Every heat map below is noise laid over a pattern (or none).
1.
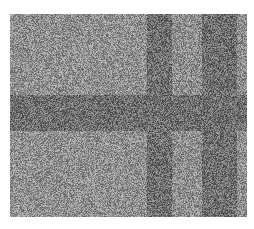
bands of rows crossing bands of columns
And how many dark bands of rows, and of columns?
1 and 2
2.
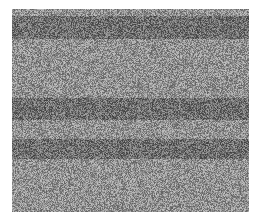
bands of rows
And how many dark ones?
3
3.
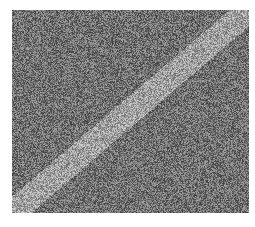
a diagonal band
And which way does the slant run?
bottom left to top right
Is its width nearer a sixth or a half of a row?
a sixth
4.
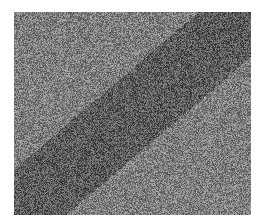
a diagonal band
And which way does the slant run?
bottom left to top right
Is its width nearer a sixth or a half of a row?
a half
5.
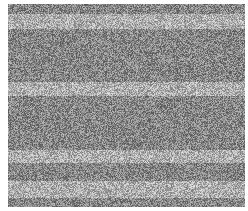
bands of rows
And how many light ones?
4
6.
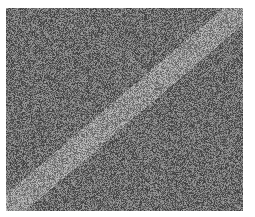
a diagonal band
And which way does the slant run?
bottom left to top right
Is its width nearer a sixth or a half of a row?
a sixth
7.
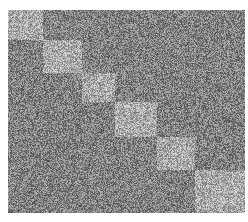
blocks along the diagonal
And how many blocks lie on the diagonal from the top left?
6
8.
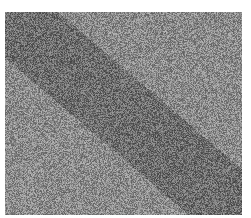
a diagonal band
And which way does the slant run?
top left to bottom right
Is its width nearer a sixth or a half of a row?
a half
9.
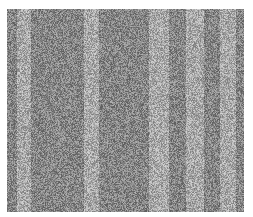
bands of columns
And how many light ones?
5
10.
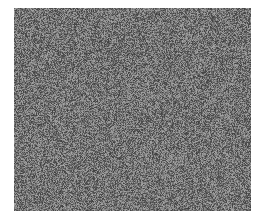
only noise
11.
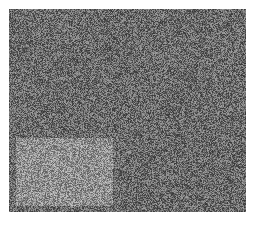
one block
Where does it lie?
bottom left
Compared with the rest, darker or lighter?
lighter
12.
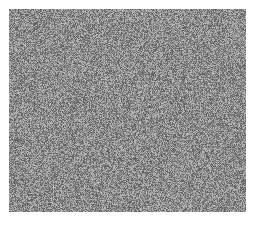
only noise
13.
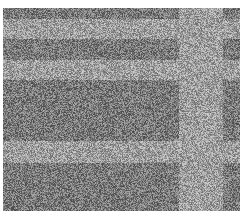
bands of rows crossing bands of columns
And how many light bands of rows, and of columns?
3 and 1
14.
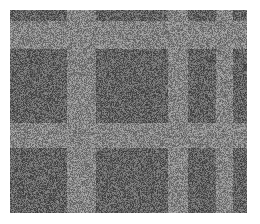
bands of rows crossing bands of columns
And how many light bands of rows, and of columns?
2 and 3
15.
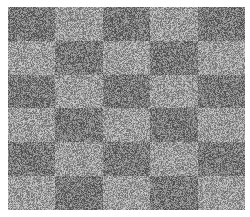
a checkerboard
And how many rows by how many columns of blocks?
6 by 5
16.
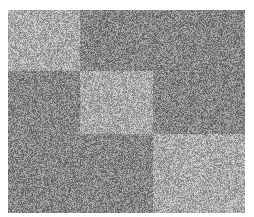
blocks along the diagonal
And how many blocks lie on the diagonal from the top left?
3
